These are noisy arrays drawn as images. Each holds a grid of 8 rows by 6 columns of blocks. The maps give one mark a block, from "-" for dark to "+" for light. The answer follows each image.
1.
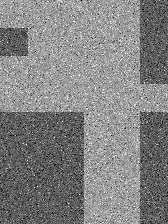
+ + + + + -
- + + + + -
+ + + + + -
+ + + + + +
- - - + + -
- - - + + -
- - - + + -
- - - + + -
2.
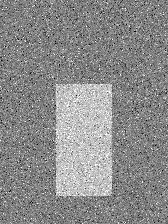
- - - - - -
- - - - - -
- - - - - -
- - + + - -
- - + + - -
- - + + - -
- - + + - -
- - - - - -
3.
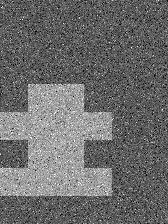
- - - - - -
- - - - - -
- - - - - -
- + + - - -
+ + + + - -
- + + - - -
+ + + + - -
- - - - - -
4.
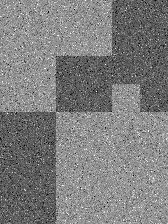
+ + + + - -
+ + + + - -
+ + - - - -
+ + - - + -
- - + + + +
- - + + + +
- - + + + +
- - + + + +
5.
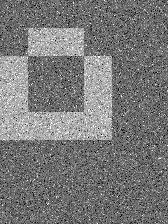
- - - - - -
- + + - - -
+ - - + - -
+ - - + - -
+ + + + - -
- - - - - -
- - - - - -
- - - - - -
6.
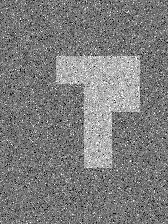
- - - - - -
- - - - - -
- - + + + -
- - - + + -
- - - + - -
- - - + - -
- - - - - -
- - - - - -
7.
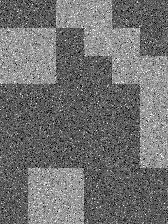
- - + + - -
+ + - + + -
+ + - - + +
- - - - - +
- - - - - +
- - - - - +
- + + - - -
- + + - - -
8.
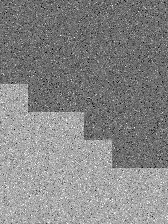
- - - - - -
- - - - - -
- - - - - -
+ - - - - -
+ + + - - -
+ + + + - -
+ + + + + +
+ + + + + +
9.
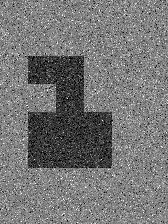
+ + + + + +
+ + + + + +
+ - - + + +
+ + - + + +
+ - - - + +
+ - - - + +
+ + + + + +
+ + + + + +
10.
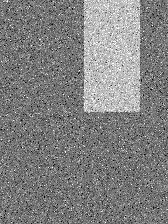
- - - + + -
- - - + + -
- - - + + -
- - - + + -
- - - - - -
- - - - - -
- - - - - -
- - - - - -
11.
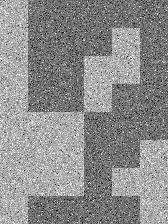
+ - - - - -
+ - - - + -
+ - - + + -
+ - - + - -
+ + + - - -
+ + + - - +
+ + + - + +
+ - - - - +
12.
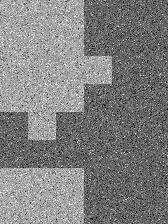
+ + + - - -
+ + + - - -
+ + + + - -
+ + + - - -
- + - - - -
- - - - - -
+ + + - - -
+ + + - - -
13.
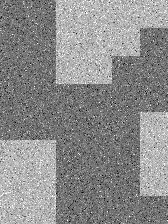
- - + + + +
- - + + + -
- - + + - -
- - - - - -
- - - - - +
+ + - - - +
+ + - - - +
+ + - - - -
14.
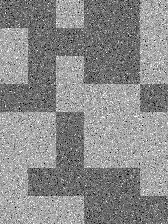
- - + - - +
+ - - - - +
+ - + - - +
- - + + + -
+ + - + + +
+ + - + + +
+ - - - - +
+ + + - - -
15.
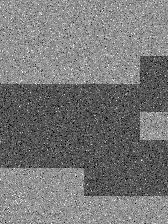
+ + + + + +
+ + + + + +
+ + + + + -
- - - - - -
- - - - - +
- - - - - -
+ + + - - -
+ + + + + +
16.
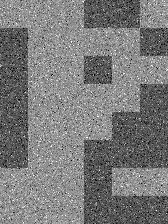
+ + + - - +
- + + + + -
- + + - + +
- + + + + -
- + + + - -
- + + - - -
+ + + - + +
+ + + - - -
